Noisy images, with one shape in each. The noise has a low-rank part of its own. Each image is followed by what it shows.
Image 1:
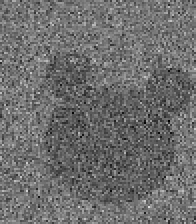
bear's head
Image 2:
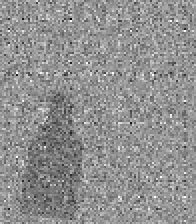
bottle
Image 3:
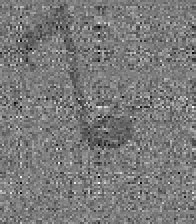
musical note
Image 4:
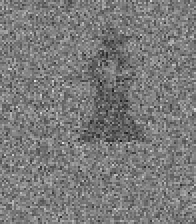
chess bishop
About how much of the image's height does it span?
half
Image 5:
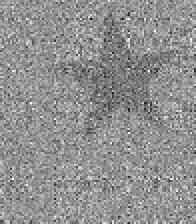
star
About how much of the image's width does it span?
two thirds
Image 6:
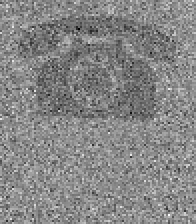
telephone
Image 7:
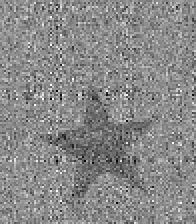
star
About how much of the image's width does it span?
two thirds
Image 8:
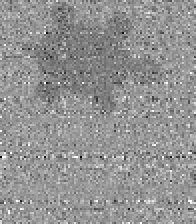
turtle
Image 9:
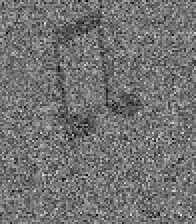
pair of musical notes
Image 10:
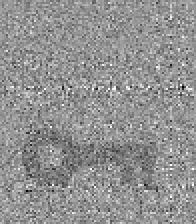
key
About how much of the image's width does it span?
two thirds
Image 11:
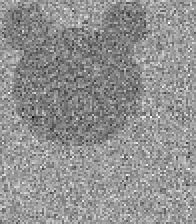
bear's head
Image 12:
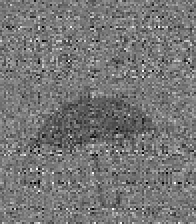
umbrella
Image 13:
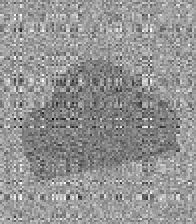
cloud
